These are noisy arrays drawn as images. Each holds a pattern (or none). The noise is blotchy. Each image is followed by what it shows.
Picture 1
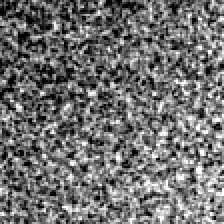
a smooth slope
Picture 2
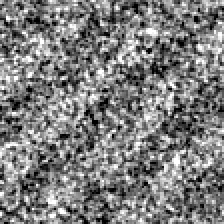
diagonal stripes
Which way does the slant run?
bottom left to top right
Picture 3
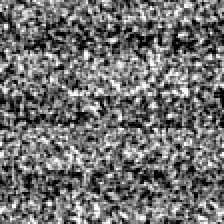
horizontal stripes
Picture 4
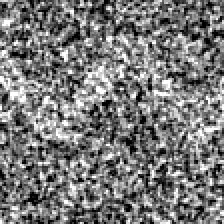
a wavy band
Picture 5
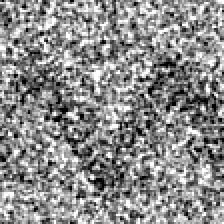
a wavy band
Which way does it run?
left to right
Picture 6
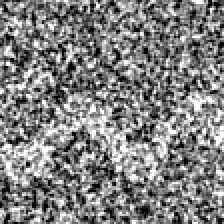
a wavy band
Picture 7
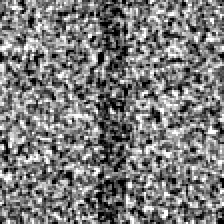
one vertical stripe
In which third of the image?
middle
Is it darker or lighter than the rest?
darker
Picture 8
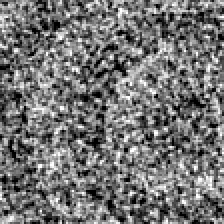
rings round one point
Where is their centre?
middle right
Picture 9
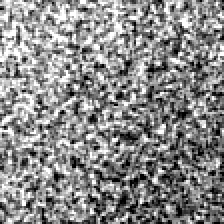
a smooth slope
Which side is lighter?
top left
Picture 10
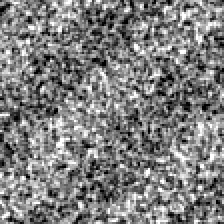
diagonal stripes
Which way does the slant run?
bottom left to top right
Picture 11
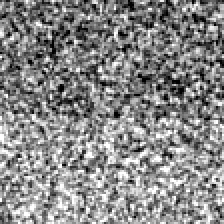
a sharp edge
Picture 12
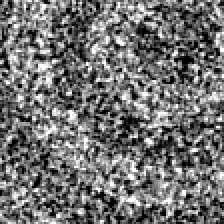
rings round one point
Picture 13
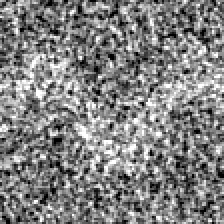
a wavy band
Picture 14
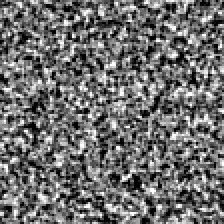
only noise
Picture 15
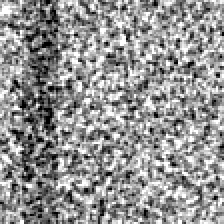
one vertical stripe
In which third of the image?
left
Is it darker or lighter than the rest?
darker
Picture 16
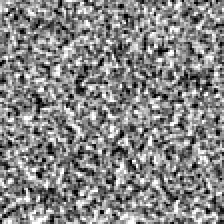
only noise
